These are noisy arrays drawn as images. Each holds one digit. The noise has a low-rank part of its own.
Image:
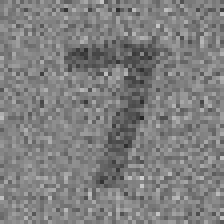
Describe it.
dark 7
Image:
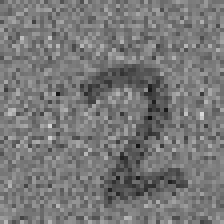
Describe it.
dark 2
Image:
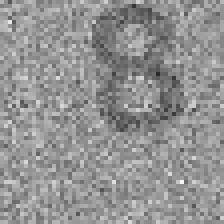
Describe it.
dark 8
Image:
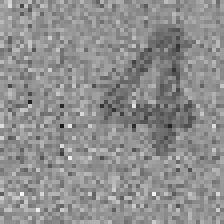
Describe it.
dark 4
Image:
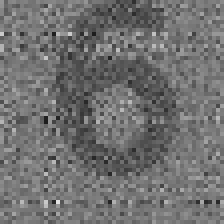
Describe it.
dark 6
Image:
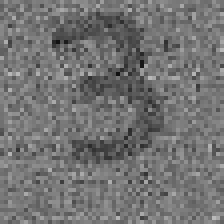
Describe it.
dark 3
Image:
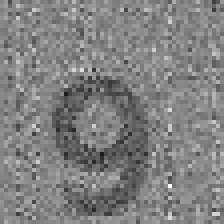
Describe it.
dark 9
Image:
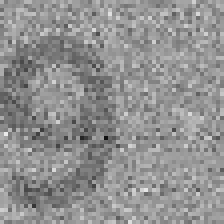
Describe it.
dark 9
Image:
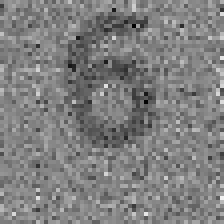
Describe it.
dark 6
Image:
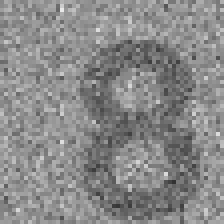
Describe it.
dark 8
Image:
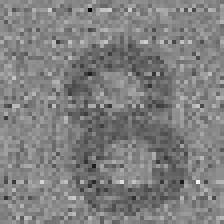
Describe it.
dark 8
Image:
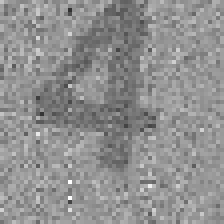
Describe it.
dark 4
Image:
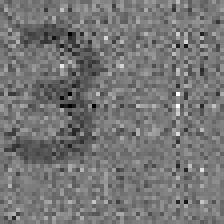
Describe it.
dark 3
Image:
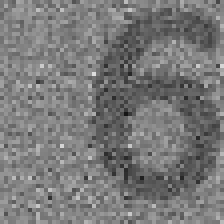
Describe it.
dark 6
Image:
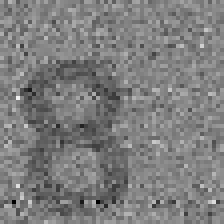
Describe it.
dark 8
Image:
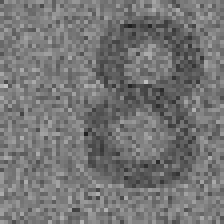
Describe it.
dark 8
